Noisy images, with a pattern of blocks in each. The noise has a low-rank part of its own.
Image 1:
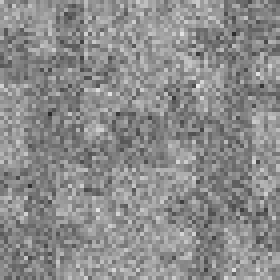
the same after a half turn
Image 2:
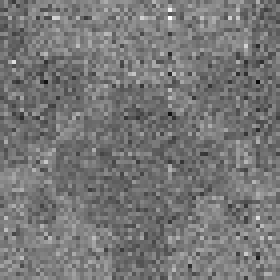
left and right mirror each other
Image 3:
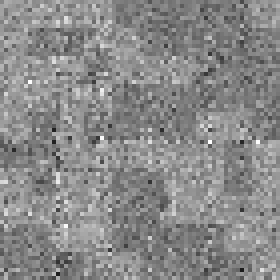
no symmetry
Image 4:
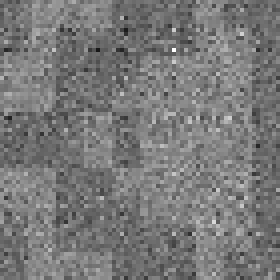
top and bottom mirror each other
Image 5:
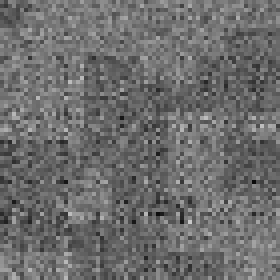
no symmetry
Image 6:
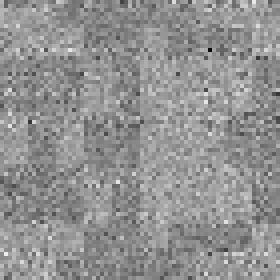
top and bottom mirror each other
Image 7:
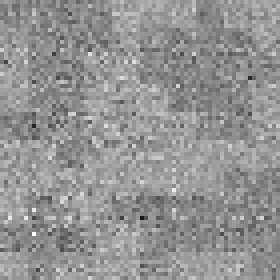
mirrored about the diagonal from the bottom left
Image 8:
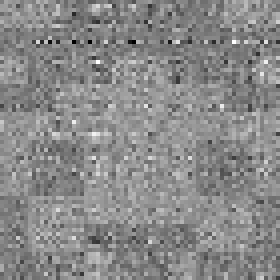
left and right mirror each other
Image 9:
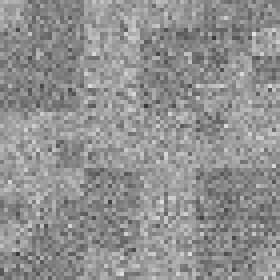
the same after a half turn
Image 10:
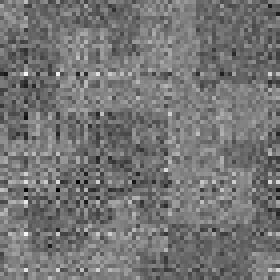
mirrored about the diagonal from the bottom left
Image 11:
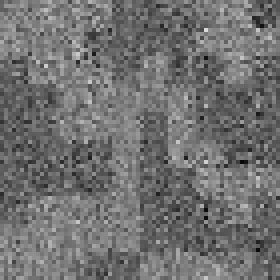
no symmetry
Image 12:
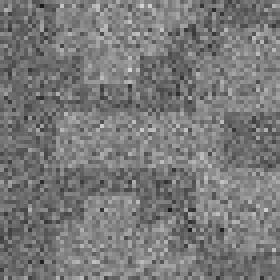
top and bottom mirror each other
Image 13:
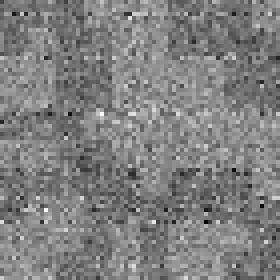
mirrored about the diagonal from the bottom left
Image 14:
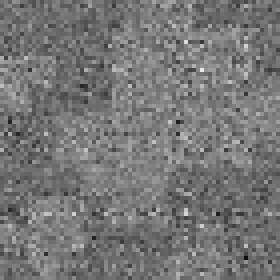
mirrored about the diagonal from the bottom left
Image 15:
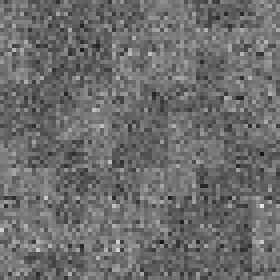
the same after a half turn
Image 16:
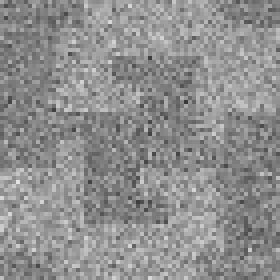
the same after a half turn
